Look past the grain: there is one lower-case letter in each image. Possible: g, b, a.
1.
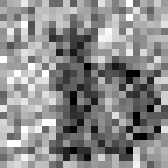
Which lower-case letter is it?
b
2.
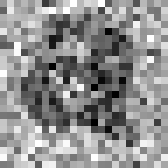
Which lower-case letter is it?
a
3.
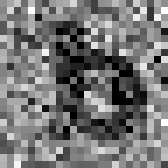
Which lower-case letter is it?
b
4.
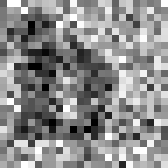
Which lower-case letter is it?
b
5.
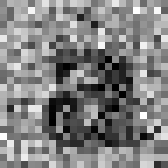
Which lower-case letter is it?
a
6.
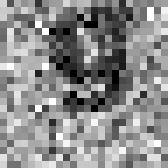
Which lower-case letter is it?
g
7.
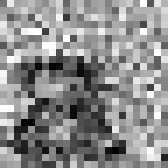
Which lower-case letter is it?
a
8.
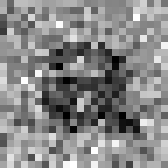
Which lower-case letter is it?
a
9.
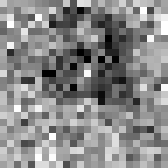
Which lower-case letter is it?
a
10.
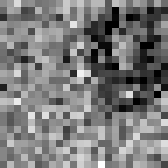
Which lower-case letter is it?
g
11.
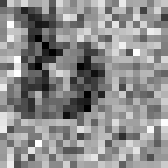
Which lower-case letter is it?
b
